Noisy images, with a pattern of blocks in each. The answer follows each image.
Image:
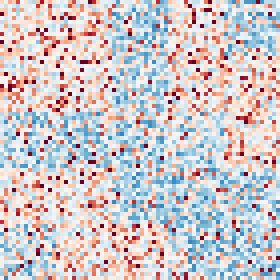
mirrored about the diagonal from the top left
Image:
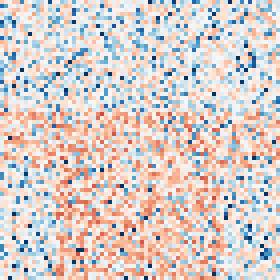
left and right mirror each other
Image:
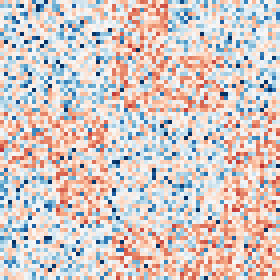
mirrored about the diagonal from the top left
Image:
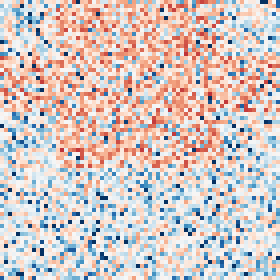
left and right mirror each other
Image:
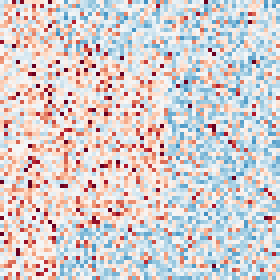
top and bottom mirror each other
